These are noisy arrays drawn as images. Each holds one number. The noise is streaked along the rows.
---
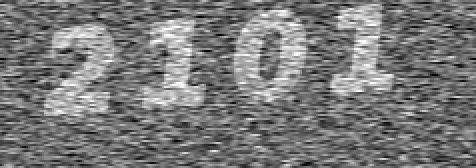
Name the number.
2101
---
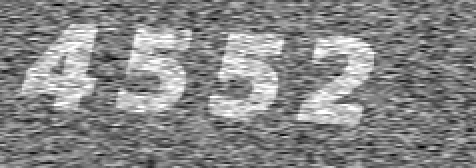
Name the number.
4552
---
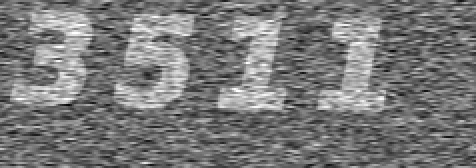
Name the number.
3511
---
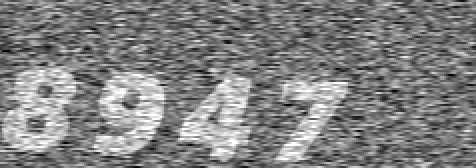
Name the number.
8947
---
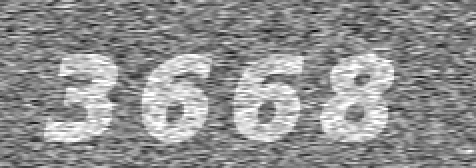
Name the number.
3668
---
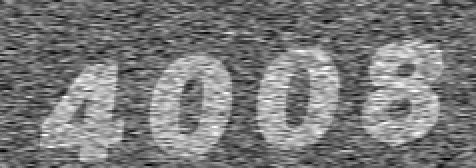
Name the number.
4008
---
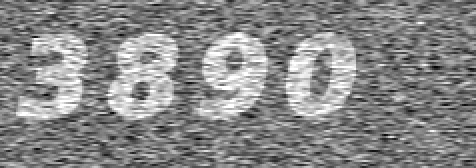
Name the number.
3890
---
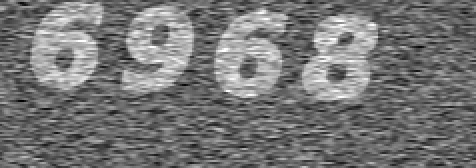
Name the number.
6968
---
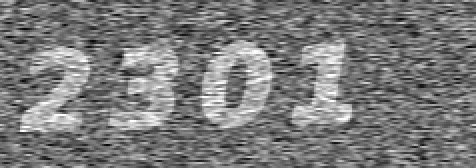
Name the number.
2301
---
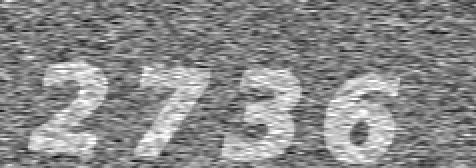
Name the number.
2736
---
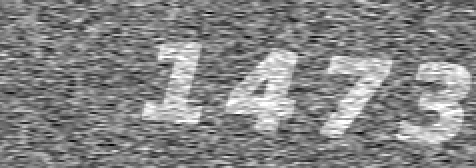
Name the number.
1473
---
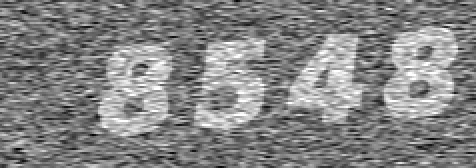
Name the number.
8548
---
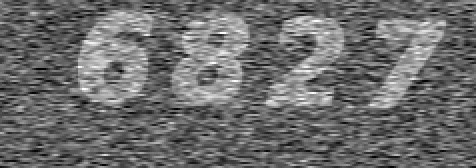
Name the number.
6827
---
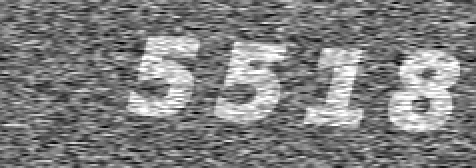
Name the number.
5518
